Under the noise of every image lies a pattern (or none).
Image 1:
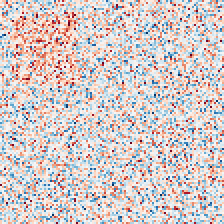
one block
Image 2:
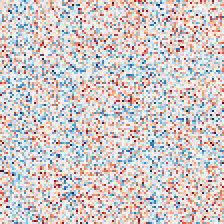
bands of rows crossing bands of columns
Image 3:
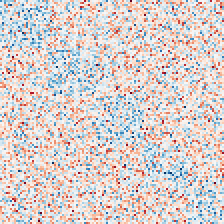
blocks along the diagonal
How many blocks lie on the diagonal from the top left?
5
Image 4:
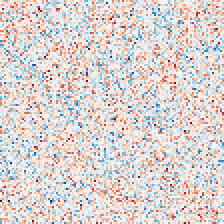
a checkerboard
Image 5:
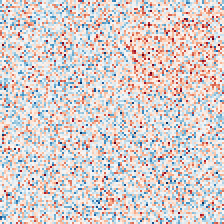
one block
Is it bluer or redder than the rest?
redder
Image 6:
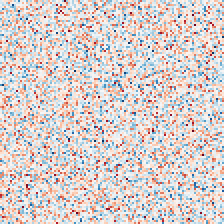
only noise
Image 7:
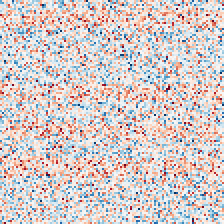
bands of rows
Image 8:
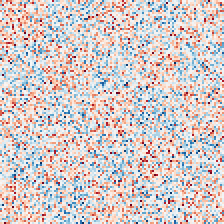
a checkerboard
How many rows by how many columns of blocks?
5 by 5
